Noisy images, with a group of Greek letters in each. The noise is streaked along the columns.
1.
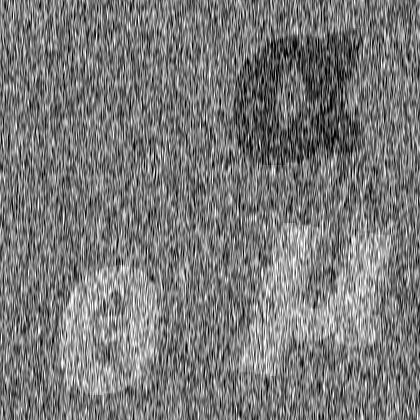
top right: dark alpha; bottom left: light theta; bottom right: light mu
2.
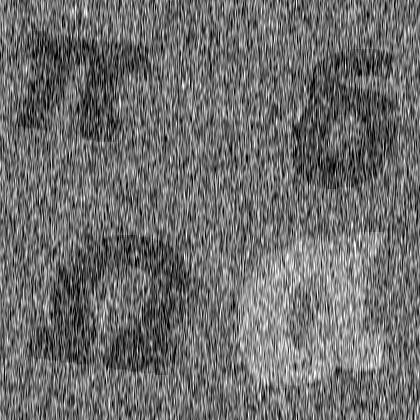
top left: dark pi; top right: dark delta; bottom left: dark omega; bottom right: light alpha
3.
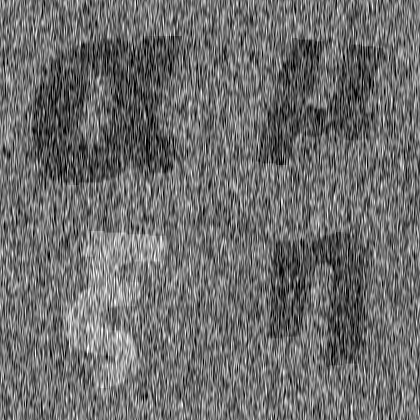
top left: dark alpha; top right: dark mu; bottom left: light xi; bottom right: dark eta
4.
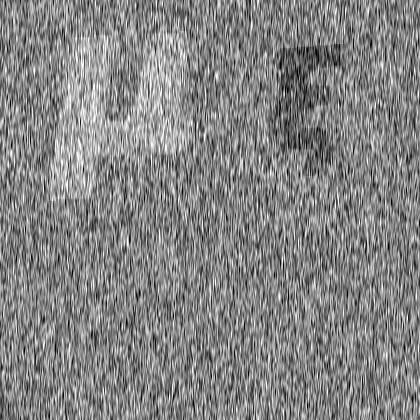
top left: light mu; top right: dark xi
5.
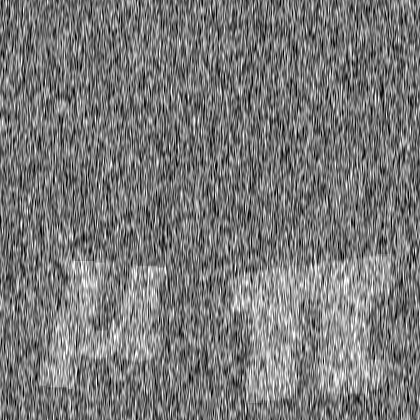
bottom left: light mu; bottom right: light pi
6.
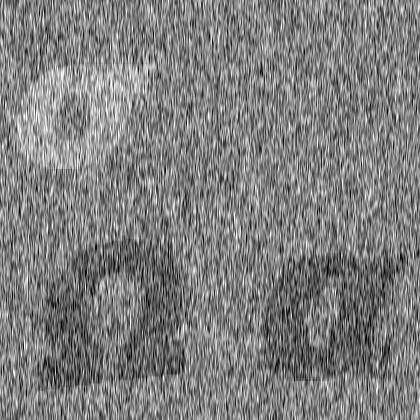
top left: light sigma; bottom left: dark omega; bottom right: dark alpha
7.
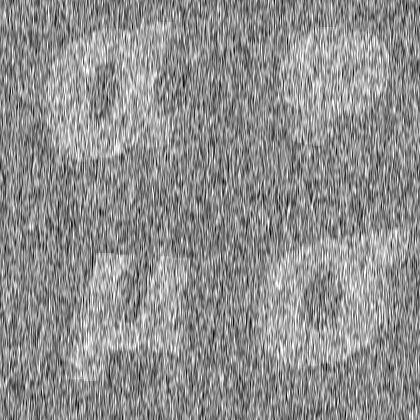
top left: light alpha; top right: light phi; bottom left: light mu; bottom right: light sigma
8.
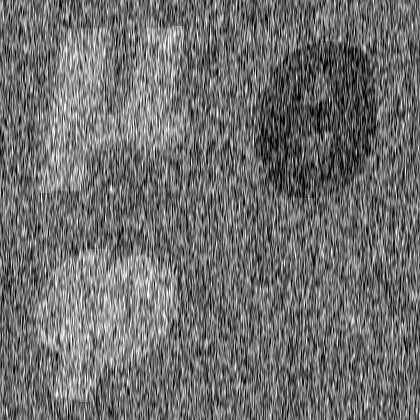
top left: light mu; top right: dark theta; bottom left: light phi
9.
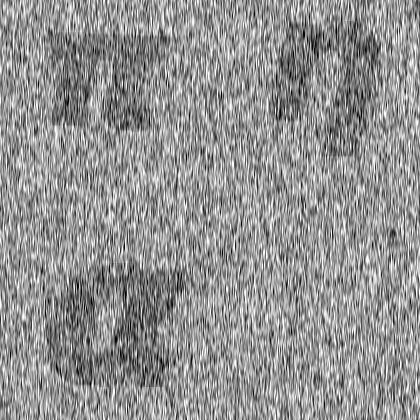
top left: dark pi; top right: dark eta; bottom left: dark alpha
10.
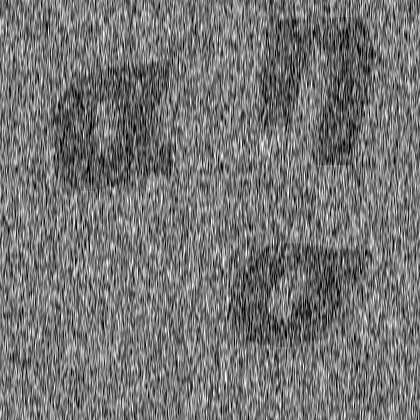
top left: dark alpha; top right: dark eta; bottom right: dark sigma
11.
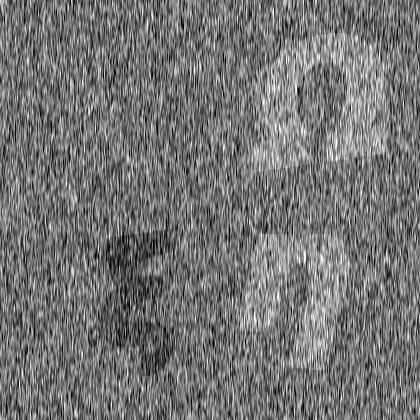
top right: light omega; bottom left: dark xi; bottom right: light eta
